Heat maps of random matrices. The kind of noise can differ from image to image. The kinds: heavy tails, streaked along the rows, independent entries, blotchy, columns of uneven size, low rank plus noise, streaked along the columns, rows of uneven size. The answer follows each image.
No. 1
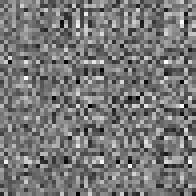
low rank plus noise
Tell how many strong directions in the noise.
two
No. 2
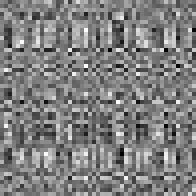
low rank plus noise
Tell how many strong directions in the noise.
one
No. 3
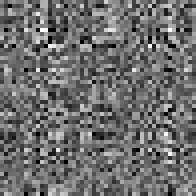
low rank plus noise
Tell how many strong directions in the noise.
two
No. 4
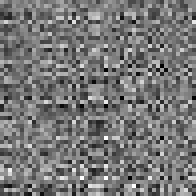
low rank plus noise
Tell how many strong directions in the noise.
two
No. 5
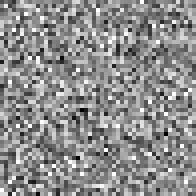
independent entries
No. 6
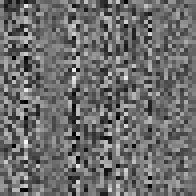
columns of uneven size
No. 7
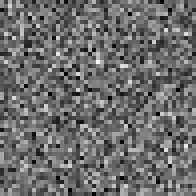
independent entries
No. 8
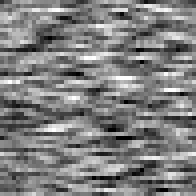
streaked along the rows
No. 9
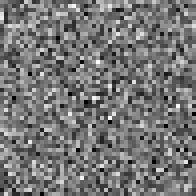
independent entries
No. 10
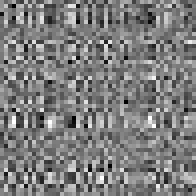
low rank plus noise
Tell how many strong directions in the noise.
one
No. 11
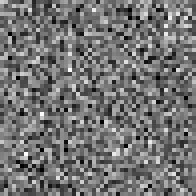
independent entries
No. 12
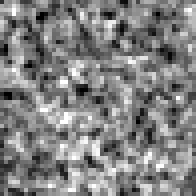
blotchy
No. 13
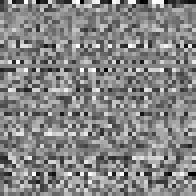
rows of uneven size
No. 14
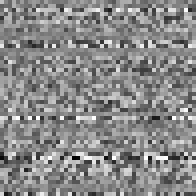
rows of uneven size
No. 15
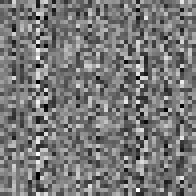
columns of uneven size
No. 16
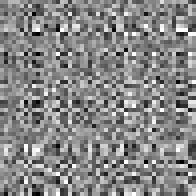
low rank plus noise
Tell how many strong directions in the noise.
one
